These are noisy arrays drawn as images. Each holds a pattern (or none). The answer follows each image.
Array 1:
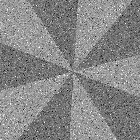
spokes from one point
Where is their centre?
centre
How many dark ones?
5
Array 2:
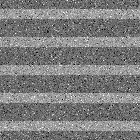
horizontal stripes
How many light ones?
5
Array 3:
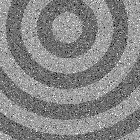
rings round one point
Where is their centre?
top middle
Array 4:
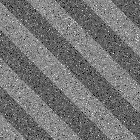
diagonal stripes
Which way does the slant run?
top left to bottom right
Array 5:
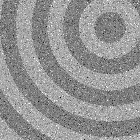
rings round one point
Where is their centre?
top right
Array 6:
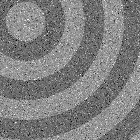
rings round one point
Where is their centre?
top left
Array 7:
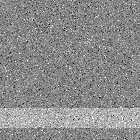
one horizontal stripe
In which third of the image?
bottom
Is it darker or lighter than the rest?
lighter
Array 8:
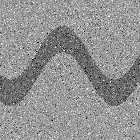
a wavy band
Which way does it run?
left to right
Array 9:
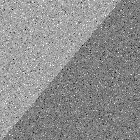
a sharp edge
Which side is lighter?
top left
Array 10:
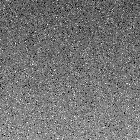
a smooth slope
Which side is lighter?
bottom
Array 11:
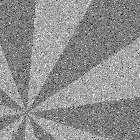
spokes from one point
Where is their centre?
bottom left
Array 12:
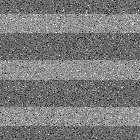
horizontal stripes
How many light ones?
3
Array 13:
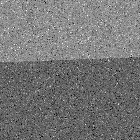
a sharp edge
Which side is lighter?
top
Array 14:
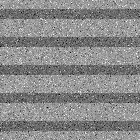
horizontal stripes
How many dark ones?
5
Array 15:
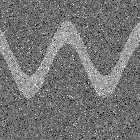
a wavy band
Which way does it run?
left to right
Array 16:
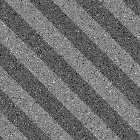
diagonal stripes
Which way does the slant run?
top left to bottom right
